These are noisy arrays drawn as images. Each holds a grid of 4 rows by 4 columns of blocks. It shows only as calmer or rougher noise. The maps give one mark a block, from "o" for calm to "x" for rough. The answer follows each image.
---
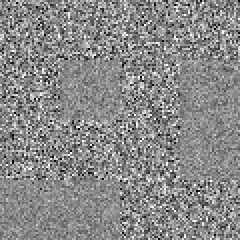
x x x x
x o x o
x x x o
o o x x
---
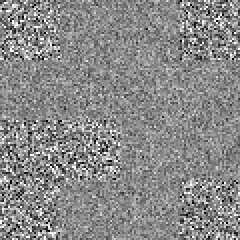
x o o x
o o o o
x x o o
x o o x
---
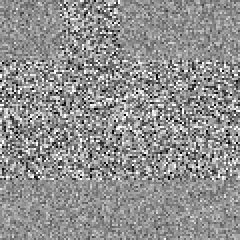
o x o o
x x x x
x x x x
o o o o
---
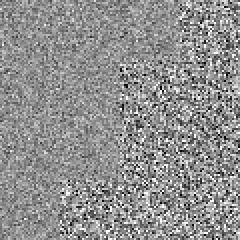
o o o x
o o x x
o o x x
o x x x
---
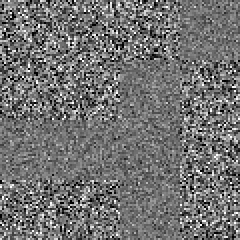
x x x o
x x o x
o o o x
x x o x
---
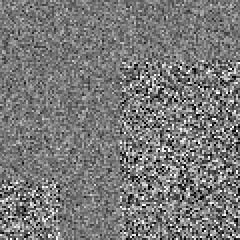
o o o o
o o x x
o o x x
x o x x
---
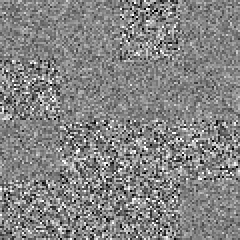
o o x o
x o o o
o x x x
x x x o
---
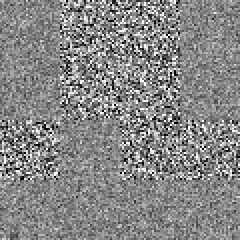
o x x o
o x x o
x o x x
o o o o
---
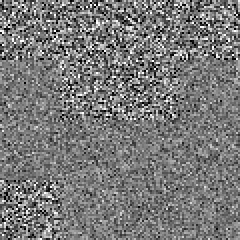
x x x x
o x x o
o o o o
x o o o
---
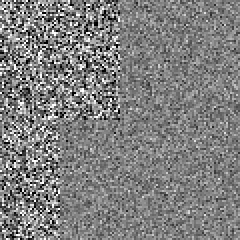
x x o o
x x o o
x o o o
x o o o
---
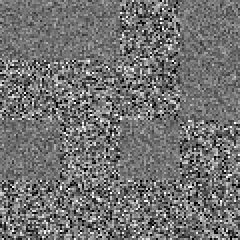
o o x o
x x x o
o x o x
x x x x
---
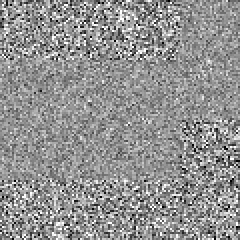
x x x o
o o o o
o o o x
x x x x
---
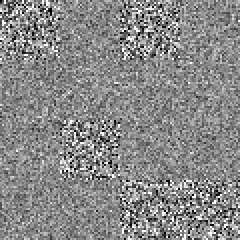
x o x o
o o o o
o x o o
o o x x
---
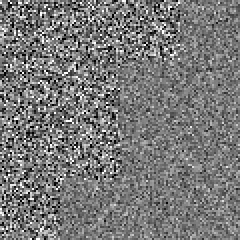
x x x o
x x o o
x x o o
x o o o
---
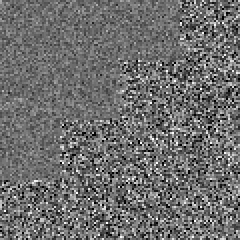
o o o x
o o x x
o x x x
x x x x
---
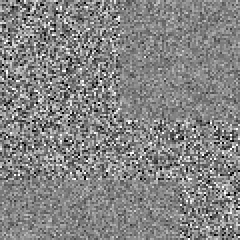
x x o o
x x o o
x x x x
o o o x
